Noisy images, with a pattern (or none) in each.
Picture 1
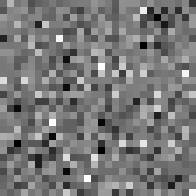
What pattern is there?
only noise
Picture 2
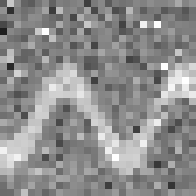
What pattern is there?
a wavy band
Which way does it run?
left to right
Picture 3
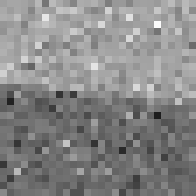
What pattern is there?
a sharp edge
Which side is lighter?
top
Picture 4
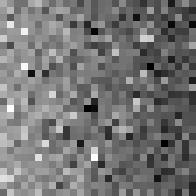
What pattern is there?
a smooth slope
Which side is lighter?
left
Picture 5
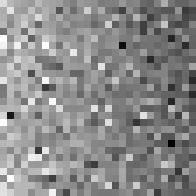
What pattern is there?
a smooth slope
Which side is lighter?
left
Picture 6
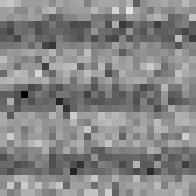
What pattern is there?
horizontal stripes
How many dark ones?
3
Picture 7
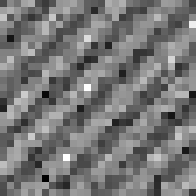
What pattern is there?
diagonal stripes
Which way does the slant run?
bottom left to top right
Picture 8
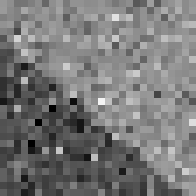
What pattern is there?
a sharp edge
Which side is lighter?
top right
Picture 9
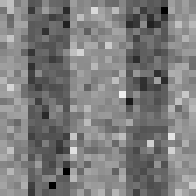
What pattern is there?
vertical stripes
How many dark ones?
2
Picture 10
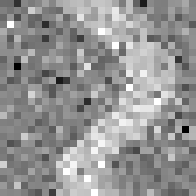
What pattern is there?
a wavy band
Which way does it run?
top to bottom
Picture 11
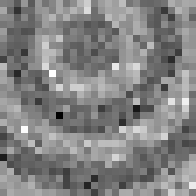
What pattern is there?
rings round one point
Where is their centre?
top middle
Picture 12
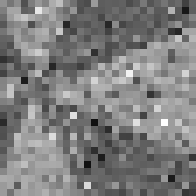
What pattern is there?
spokes from one point
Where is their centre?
middle left
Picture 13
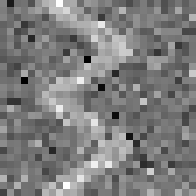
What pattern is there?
a wavy band
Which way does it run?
top to bottom
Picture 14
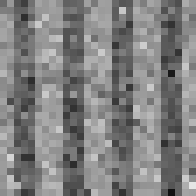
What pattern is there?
vertical stripes
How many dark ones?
4
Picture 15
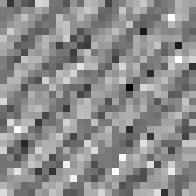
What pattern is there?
diagonal stripes
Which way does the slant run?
bottom left to top right
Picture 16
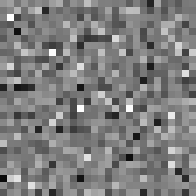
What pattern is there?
only noise
